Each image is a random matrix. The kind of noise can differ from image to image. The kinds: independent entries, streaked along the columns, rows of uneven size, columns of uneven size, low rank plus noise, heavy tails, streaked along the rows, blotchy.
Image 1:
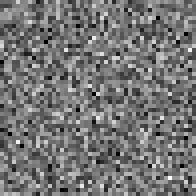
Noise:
independent entries
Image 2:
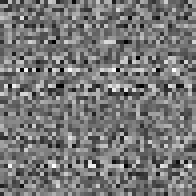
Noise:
rows of uneven size
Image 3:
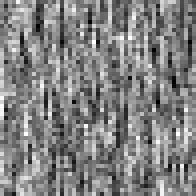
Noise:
streaked along the columns
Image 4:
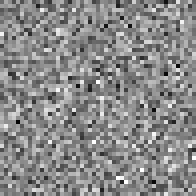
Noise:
independent entries
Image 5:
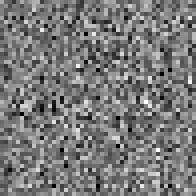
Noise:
low rank plus noise
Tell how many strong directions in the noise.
five to eight
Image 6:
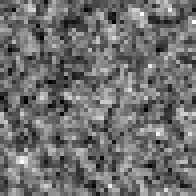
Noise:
blotchy
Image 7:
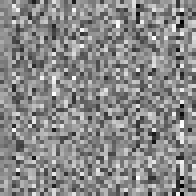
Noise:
columns of uneven size
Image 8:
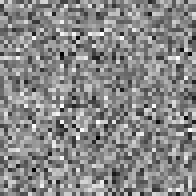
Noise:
low rank plus noise
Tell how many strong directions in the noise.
five to eight
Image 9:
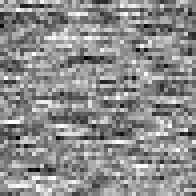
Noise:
streaked along the rows
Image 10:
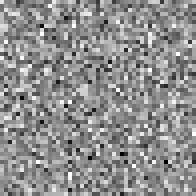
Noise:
independent entries
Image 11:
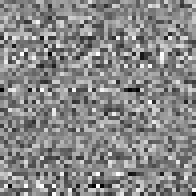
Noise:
rows of uneven size
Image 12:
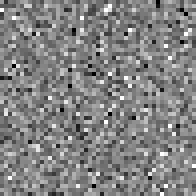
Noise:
heavy tails
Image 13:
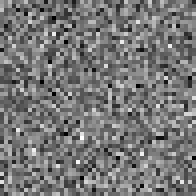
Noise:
independent entries
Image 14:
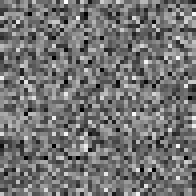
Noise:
low rank plus noise
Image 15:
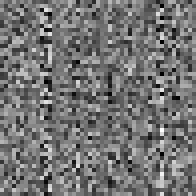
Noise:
columns of uneven size
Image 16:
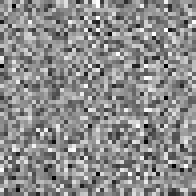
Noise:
low rank plus noise
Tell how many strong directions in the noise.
one
